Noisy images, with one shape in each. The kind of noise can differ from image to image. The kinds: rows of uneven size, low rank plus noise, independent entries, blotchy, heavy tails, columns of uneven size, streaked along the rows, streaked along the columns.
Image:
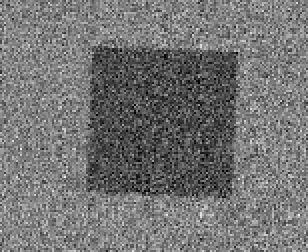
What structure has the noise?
low rank plus noise
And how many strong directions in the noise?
five to eight
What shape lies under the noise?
square
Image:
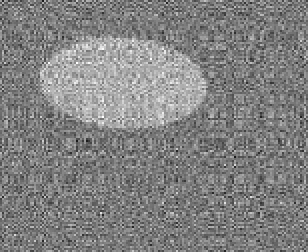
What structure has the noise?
low rank plus noise
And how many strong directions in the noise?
two
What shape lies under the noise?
ellipse
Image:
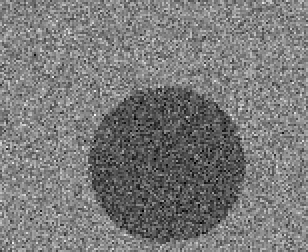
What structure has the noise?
independent entries
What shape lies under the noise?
disc
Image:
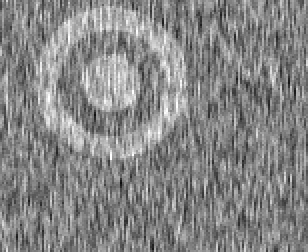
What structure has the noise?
streaked along the columns
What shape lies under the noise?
bullseye
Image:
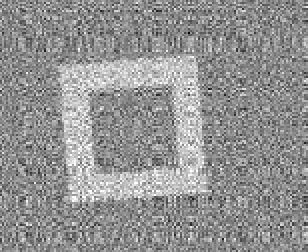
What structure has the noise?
low rank plus noise
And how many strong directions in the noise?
two
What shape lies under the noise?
square frame
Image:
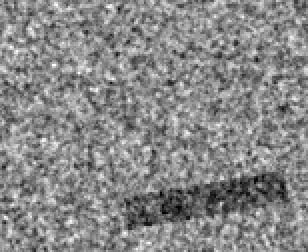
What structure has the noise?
blotchy
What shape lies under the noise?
bar
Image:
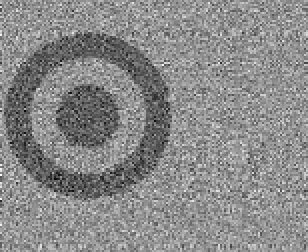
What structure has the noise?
low rank plus noise
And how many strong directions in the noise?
five to eight
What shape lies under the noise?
bullseye
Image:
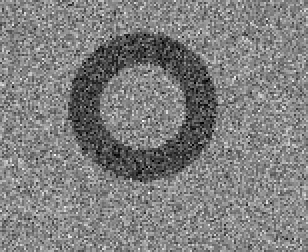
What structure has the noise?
independent entries
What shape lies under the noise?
ring
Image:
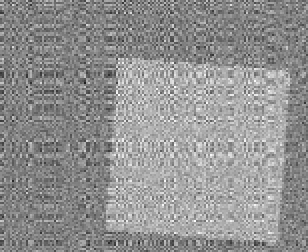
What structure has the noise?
low rank plus noise
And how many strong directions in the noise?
one
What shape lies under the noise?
square
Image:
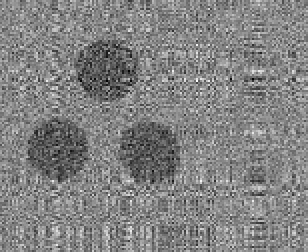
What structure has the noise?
low rank plus noise
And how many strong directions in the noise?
two
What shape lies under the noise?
three dots
